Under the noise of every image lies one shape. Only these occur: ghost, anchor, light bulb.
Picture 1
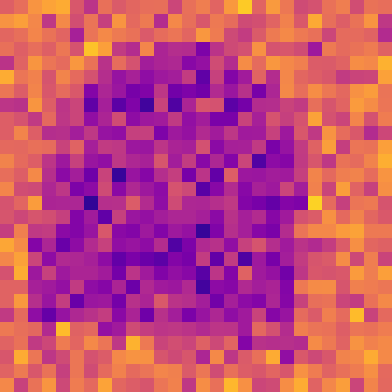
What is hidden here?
dark ghost
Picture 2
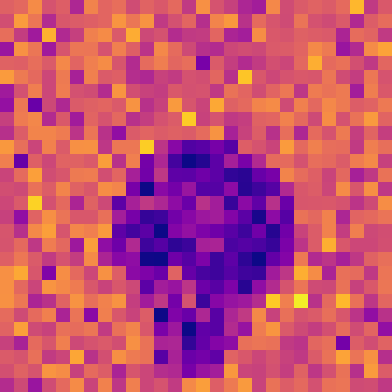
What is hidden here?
dark light bulb
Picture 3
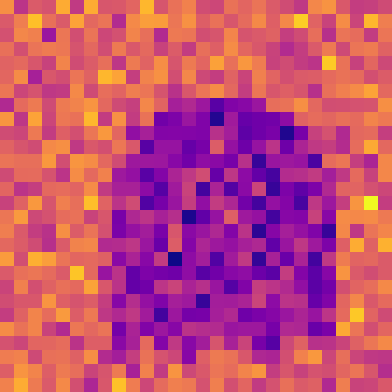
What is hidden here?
dark ghost
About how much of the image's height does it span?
two thirds
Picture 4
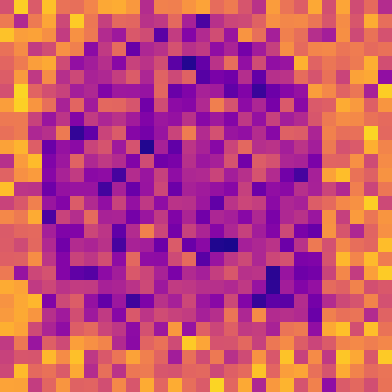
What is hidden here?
dark ghost
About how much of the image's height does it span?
nearly all
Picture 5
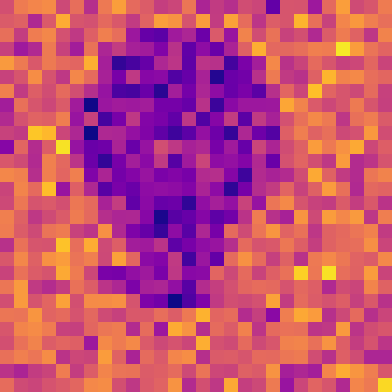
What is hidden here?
dark light bulb
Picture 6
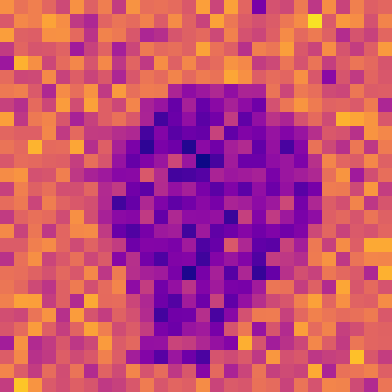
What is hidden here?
dark light bulb
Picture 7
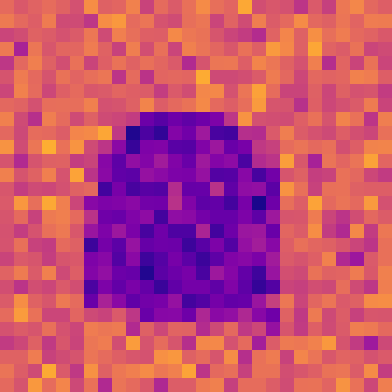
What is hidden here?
dark ghost
